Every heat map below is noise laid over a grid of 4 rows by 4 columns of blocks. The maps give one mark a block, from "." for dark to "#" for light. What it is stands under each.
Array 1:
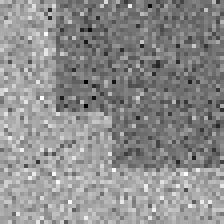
#...
#...
##..
####
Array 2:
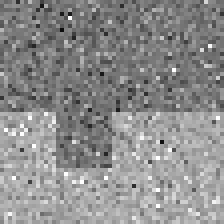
....
....
#.##
####
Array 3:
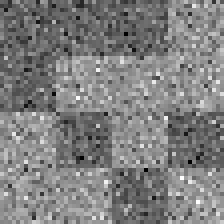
...#
.###
#.#.
##.#
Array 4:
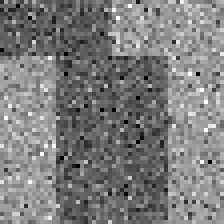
..##
#..#
#..#
#..#
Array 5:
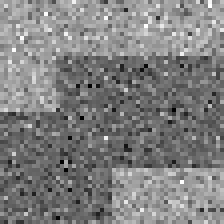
####
#...
....
..##
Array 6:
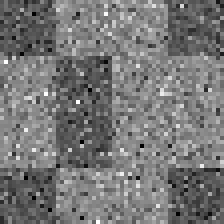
.##.
#.##
#.##
.##.
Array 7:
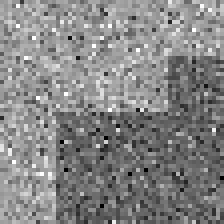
####
###.
#...
#...
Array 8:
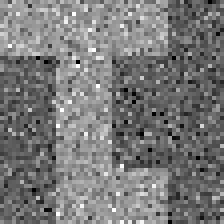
###.
.#..
.#..
.##.
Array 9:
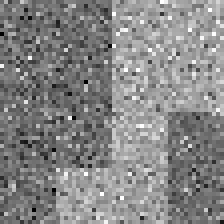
..##
..##
..#.
.##.
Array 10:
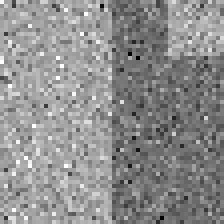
##.#
##..
##..
##..
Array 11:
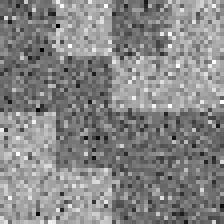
.#.#
..##
#...
##..
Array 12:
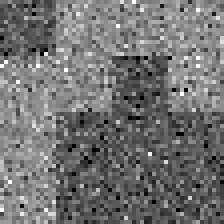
.###
##.#
#...
#...
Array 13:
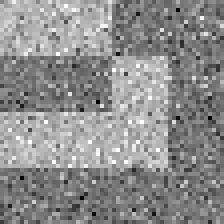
##..
..#.
###.
....
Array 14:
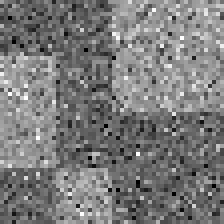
..##
#.##
#...
.#..
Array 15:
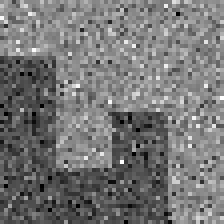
####
.###
.#.#
...#
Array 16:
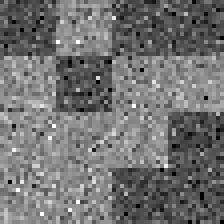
.#..
#.##
###.
##..
